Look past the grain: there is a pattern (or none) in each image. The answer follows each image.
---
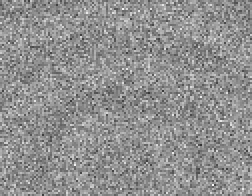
rings round one point
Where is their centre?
bottom middle
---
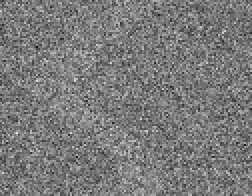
a wavy band
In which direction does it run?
top to bottom
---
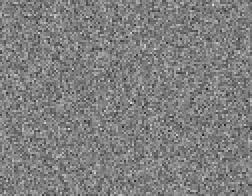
only noise
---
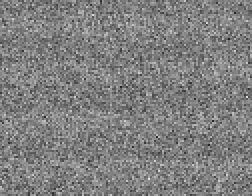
horizontal stripes
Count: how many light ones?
4
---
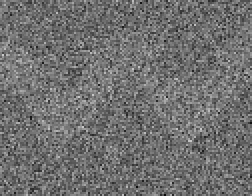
a wavy band
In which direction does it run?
left to right
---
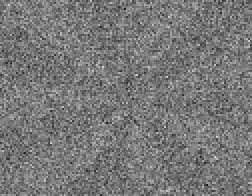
spokes from one point
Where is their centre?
centre
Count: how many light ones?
7
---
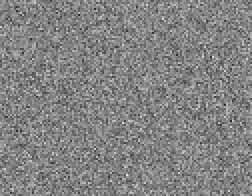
only noise
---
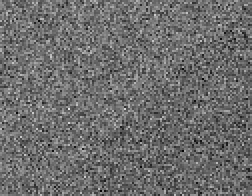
a sharp edge
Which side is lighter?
top left
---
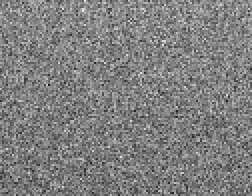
a smooth slope
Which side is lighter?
top
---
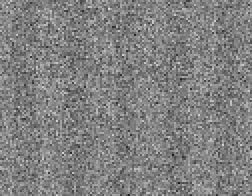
vertical stripes
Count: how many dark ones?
5
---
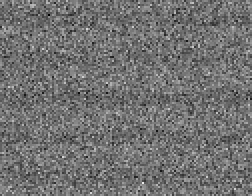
horizontal stripes
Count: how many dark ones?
5
